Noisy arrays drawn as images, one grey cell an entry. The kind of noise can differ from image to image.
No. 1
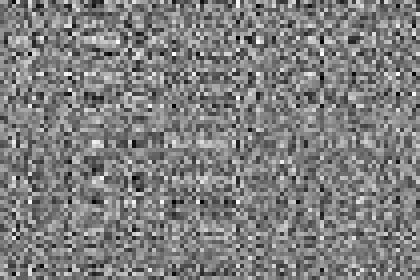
low rank plus noise
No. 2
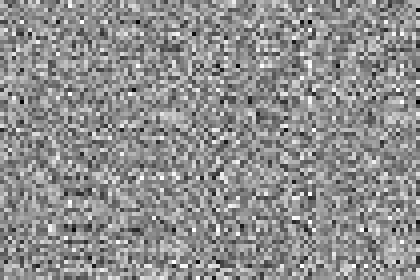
low rank plus noise
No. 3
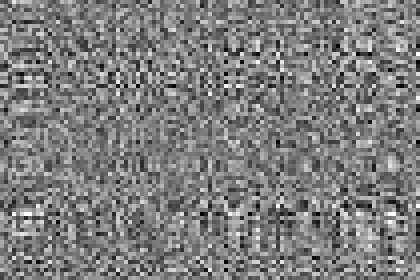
low rank plus noise
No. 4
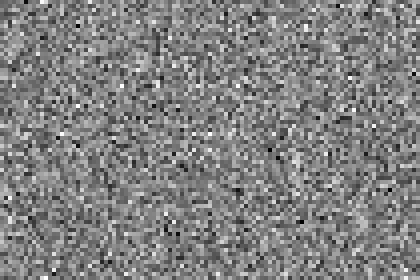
independent entries
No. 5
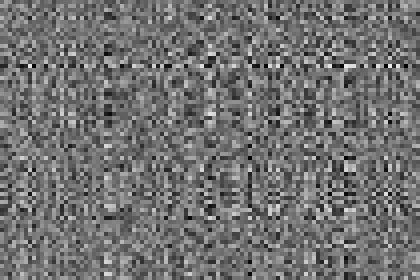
low rank plus noise
